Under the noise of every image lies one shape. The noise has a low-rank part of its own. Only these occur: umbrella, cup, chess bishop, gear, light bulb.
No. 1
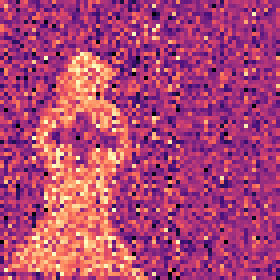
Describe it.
light chess bishop
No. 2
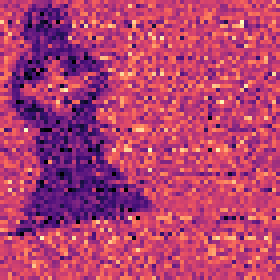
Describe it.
dark chess bishop
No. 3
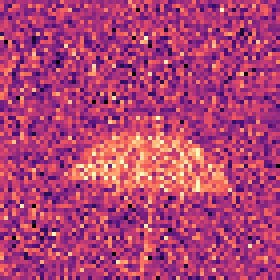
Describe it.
light umbrella
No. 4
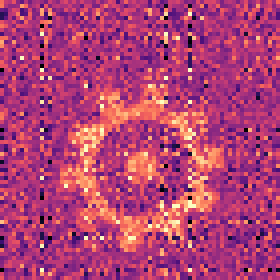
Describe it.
light gear
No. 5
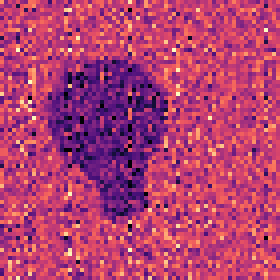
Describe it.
dark light bulb
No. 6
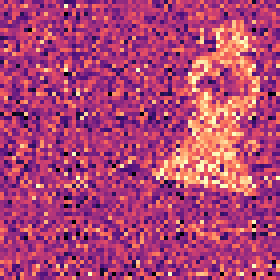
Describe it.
light chess bishop
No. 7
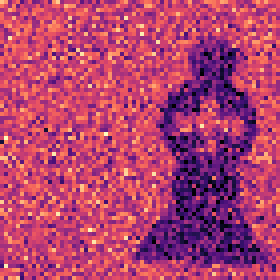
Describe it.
dark chess bishop
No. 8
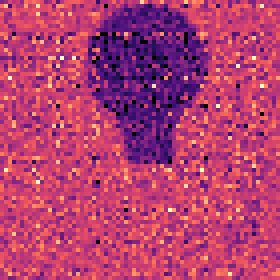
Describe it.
dark light bulb
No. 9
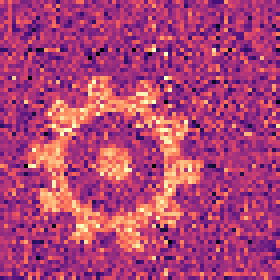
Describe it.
light gear
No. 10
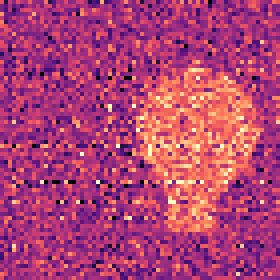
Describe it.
light light bulb
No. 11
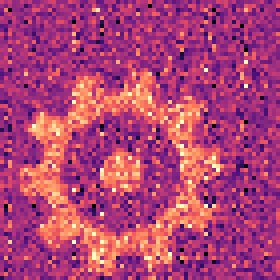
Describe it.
light gear
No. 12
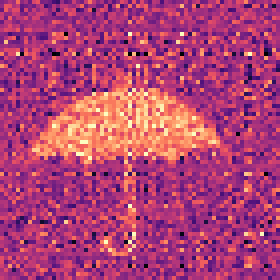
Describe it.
light umbrella
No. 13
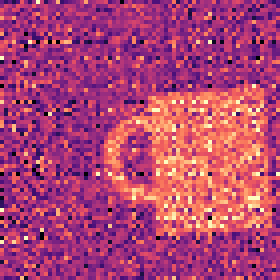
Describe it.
light cup
